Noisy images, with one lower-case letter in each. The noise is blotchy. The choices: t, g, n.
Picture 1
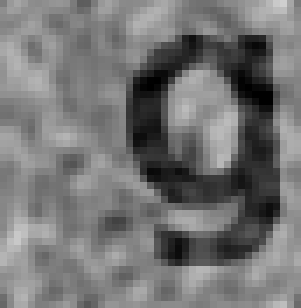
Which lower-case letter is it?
g
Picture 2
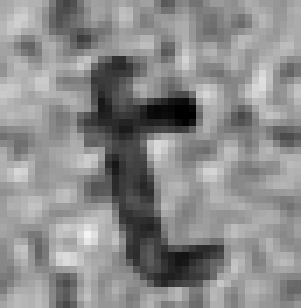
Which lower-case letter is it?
t
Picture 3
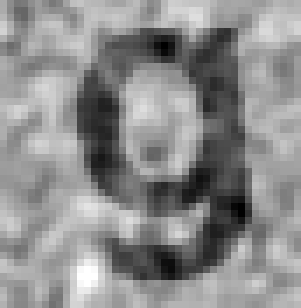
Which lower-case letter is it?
g
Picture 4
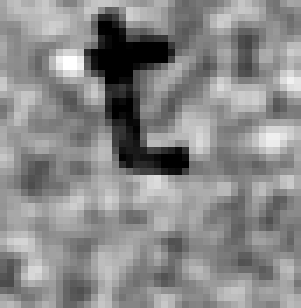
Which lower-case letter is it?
t
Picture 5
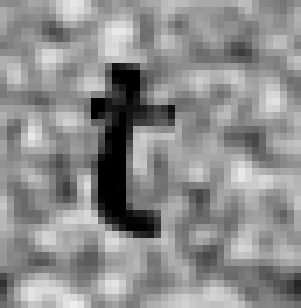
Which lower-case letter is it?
t
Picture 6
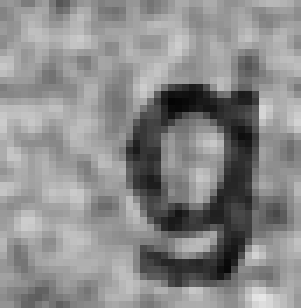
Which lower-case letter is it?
g
